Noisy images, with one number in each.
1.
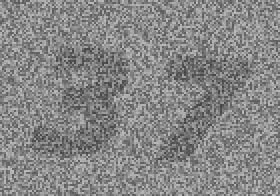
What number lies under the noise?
37
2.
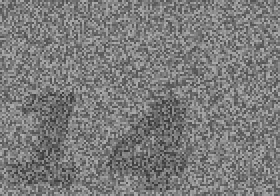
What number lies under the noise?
14
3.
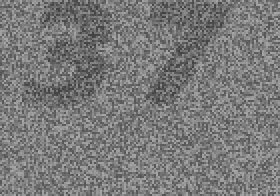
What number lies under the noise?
37
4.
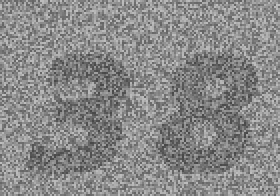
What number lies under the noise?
38
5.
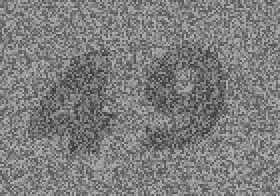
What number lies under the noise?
49
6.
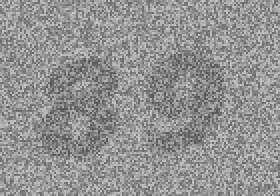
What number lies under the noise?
89
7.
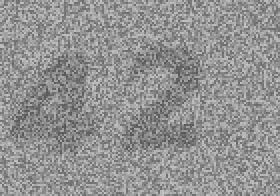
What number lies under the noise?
42
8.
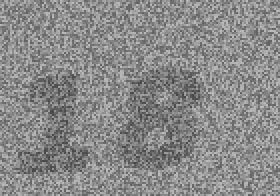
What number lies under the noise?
18
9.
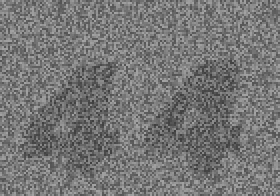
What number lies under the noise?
44
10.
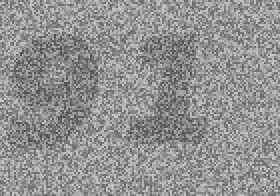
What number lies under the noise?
91
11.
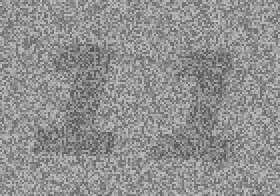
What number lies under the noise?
11
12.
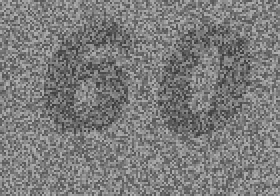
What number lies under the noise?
60
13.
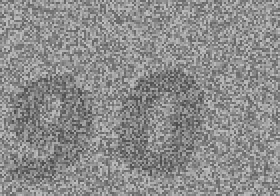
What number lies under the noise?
90
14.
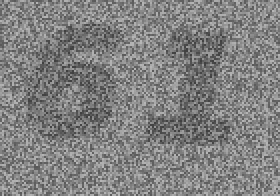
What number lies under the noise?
61
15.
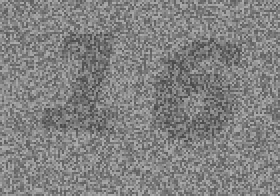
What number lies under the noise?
16
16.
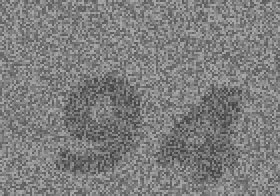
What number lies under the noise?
94
